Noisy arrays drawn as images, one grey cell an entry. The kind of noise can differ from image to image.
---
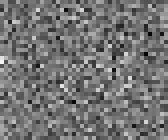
low rank plus noise
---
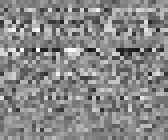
rows of uneven size
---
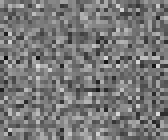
low rank plus noise
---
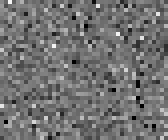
heavy tails
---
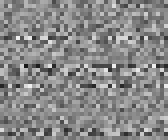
rows of uneven size
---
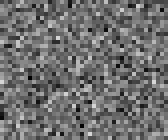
independent entries
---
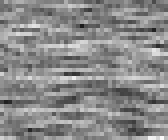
streaked along the rows
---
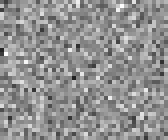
independent entries
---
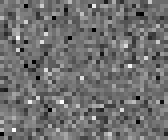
heavy tails
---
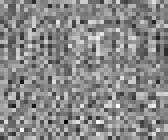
low rank plus noise
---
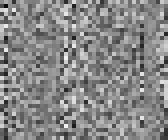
columns of uneven size
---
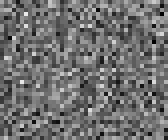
low rank plus noise
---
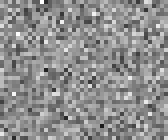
independent entries
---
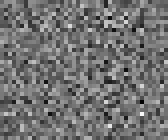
low rank plus noise
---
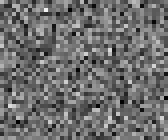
independent entries
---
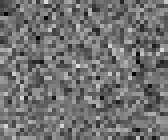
low rank plus noise
